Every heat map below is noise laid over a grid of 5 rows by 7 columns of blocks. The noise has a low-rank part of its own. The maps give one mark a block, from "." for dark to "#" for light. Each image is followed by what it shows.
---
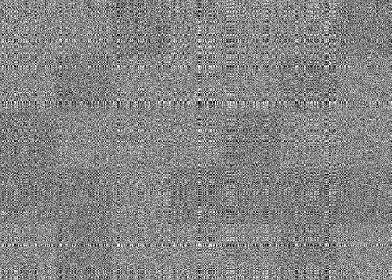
# # . # # # .
# . # # # . #
. # # # . # #
. . # . . . .
# . # # # . #
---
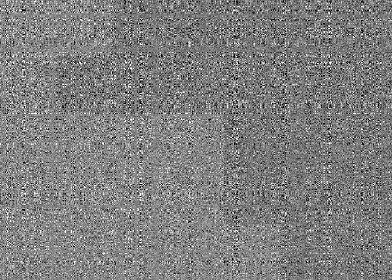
# # . . . . .
# . . . . . .
# # # # . . .
# # # # . . .
# # # # # . .
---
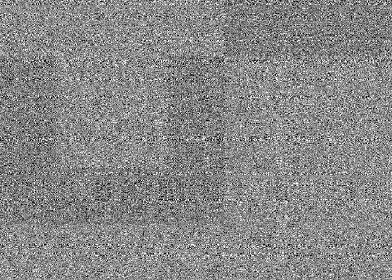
# # # # . . .
. # # . # # #
. # # . # # #
. . . . # # #
# # # # # # #
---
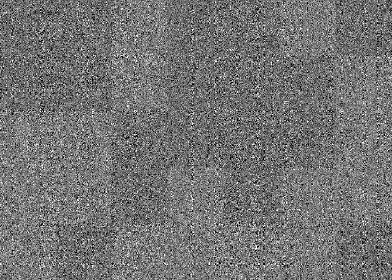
. . # . . # .
. . # . . . #
# # . . . . #
# # . # . # #
# . # # # # .
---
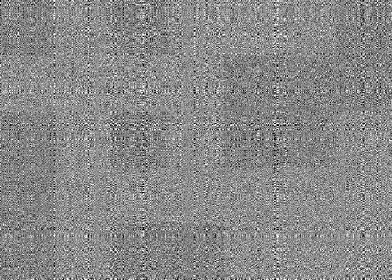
. # . # # # .
# # # # . . .
. # . # . . #
. # # # # # #
. # . . # # #
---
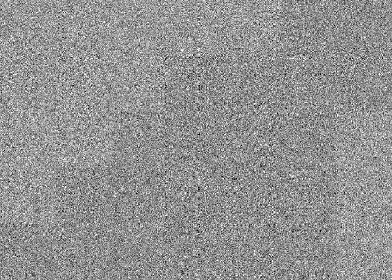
# # # # # . .
# # # . . . .
# # . . . . #
# . . . . . #
. . . . . . #
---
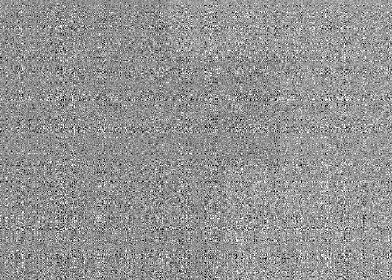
. . . # # # #
. . . . . # #
. . . . . # #
. . . . # # #
. . . . # # #
